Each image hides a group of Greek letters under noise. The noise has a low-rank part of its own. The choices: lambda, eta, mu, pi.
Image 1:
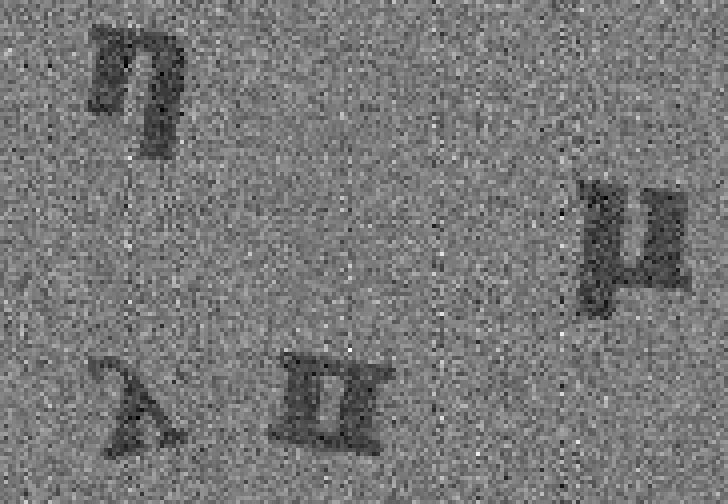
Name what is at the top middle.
nothing
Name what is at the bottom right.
nothing
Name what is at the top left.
eta
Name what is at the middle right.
mu
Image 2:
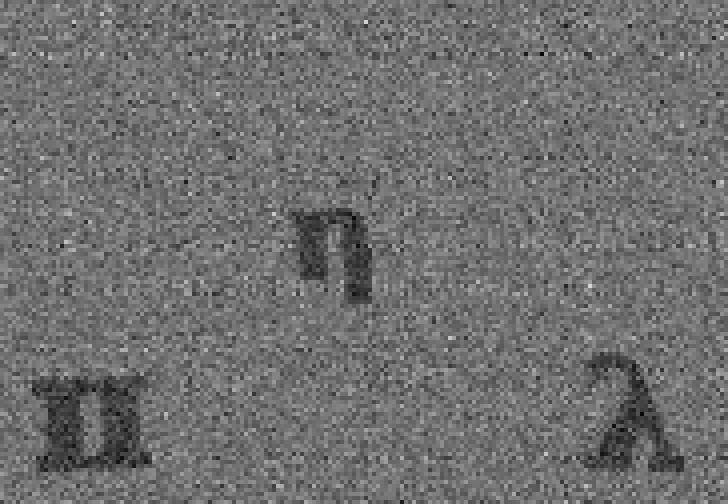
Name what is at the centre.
eta
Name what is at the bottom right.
lambda
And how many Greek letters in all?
3
